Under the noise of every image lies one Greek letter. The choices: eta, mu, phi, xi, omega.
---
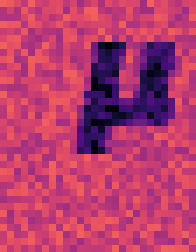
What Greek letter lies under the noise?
mu
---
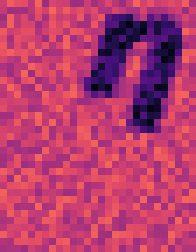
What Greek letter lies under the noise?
eta
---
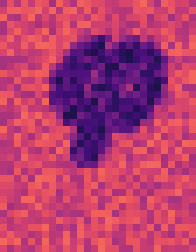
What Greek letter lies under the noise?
phi
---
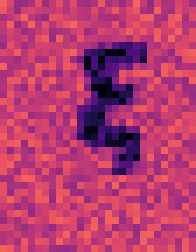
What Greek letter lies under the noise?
xi
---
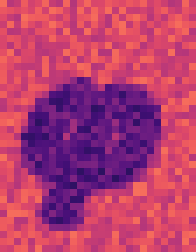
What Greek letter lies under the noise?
phi
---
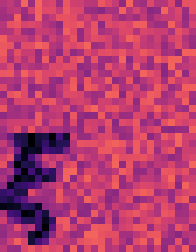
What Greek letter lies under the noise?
xi
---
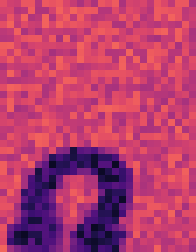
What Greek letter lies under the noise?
omega
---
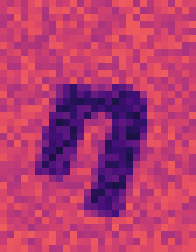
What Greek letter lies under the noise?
eta
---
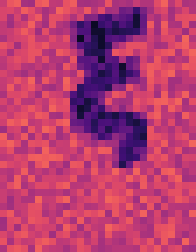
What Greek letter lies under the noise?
xi
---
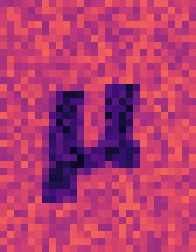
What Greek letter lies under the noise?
mu
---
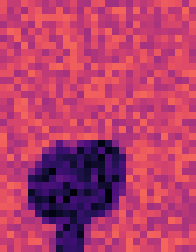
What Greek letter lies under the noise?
phi
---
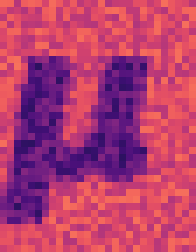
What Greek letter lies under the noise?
mu
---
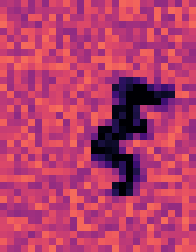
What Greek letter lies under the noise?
xi
